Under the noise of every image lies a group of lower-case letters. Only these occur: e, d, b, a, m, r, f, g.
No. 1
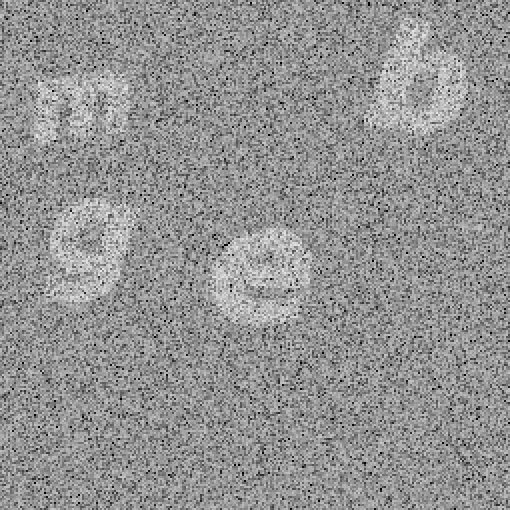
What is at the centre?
e
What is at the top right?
b
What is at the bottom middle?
nothing
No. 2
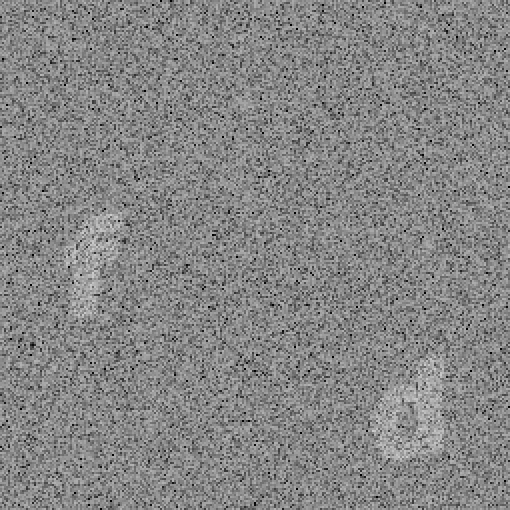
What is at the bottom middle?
nothing
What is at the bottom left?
nothing
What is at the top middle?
nothing
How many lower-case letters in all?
2
